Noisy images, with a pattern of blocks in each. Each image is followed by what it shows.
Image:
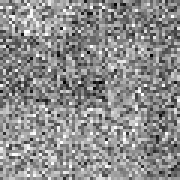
no symmetry
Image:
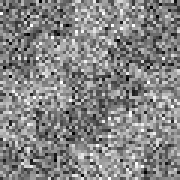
mirrored about the diagonal from the top left
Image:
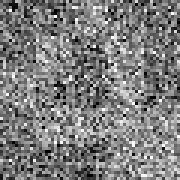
mirrored about the diagonal from the top left
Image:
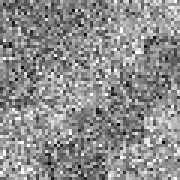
mirrored about the diagonal from the top left
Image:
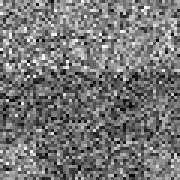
left and right mirror each other
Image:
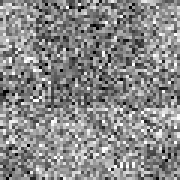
left and right mirror each other
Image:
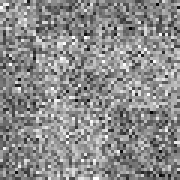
mirrored about the diagonal from the top left
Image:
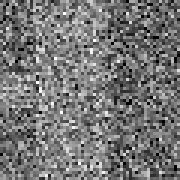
top and bottom mirror each other
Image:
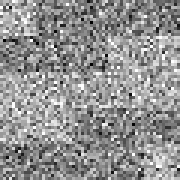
the same after a half turn
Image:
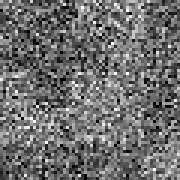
mirrored about the diagonal from the top left
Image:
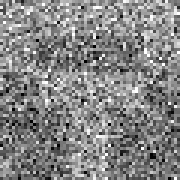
left and right mirror each other
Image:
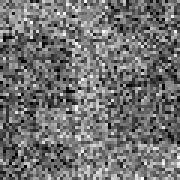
the same after a half turn
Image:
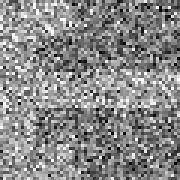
top and bottom mirror each other
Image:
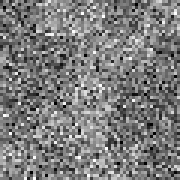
the same after a half turn
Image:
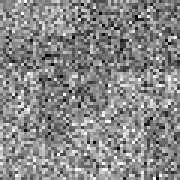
no symmetry
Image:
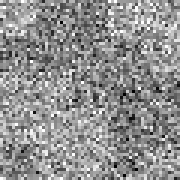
mirrored about the diagonal from the bottom left
